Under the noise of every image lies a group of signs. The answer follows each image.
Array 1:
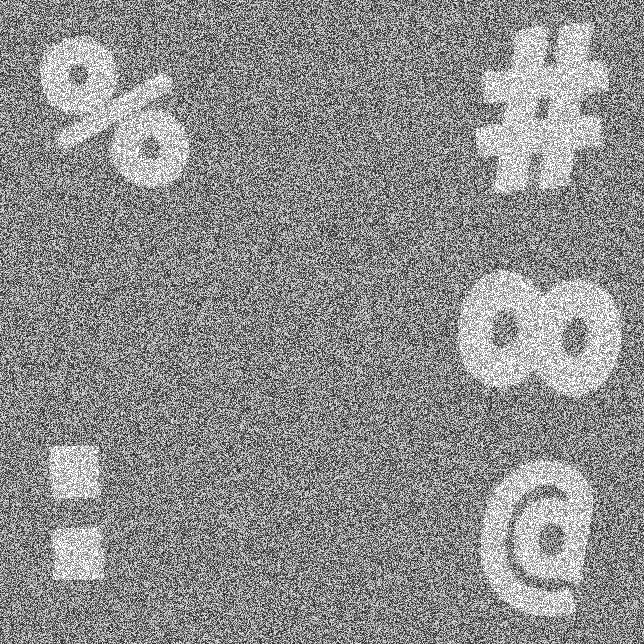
top left: percent sign; top right: hash sign; middle right: infinity sign; bottom left: colon; bottom right: at sign
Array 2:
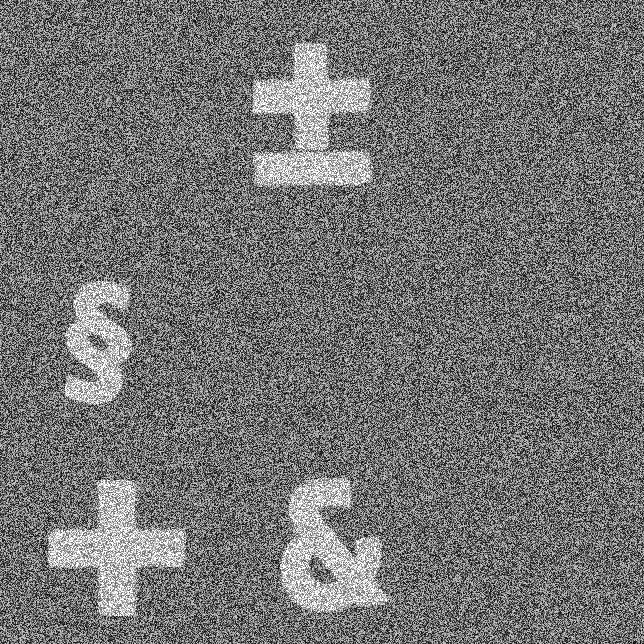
top middle: plus-minus sign; middle left: section sign; bottom left: plus sign; bottom middle: ampersand
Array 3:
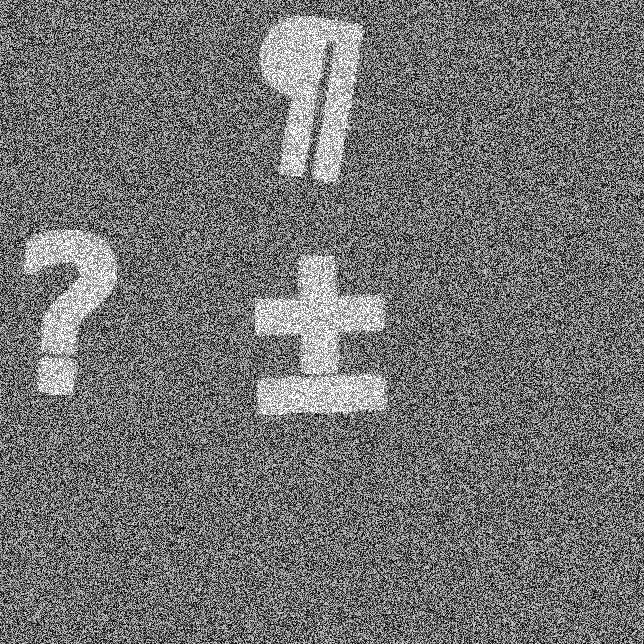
top middle: pilcrow; middle left: question mark; centre: plus-minus sign
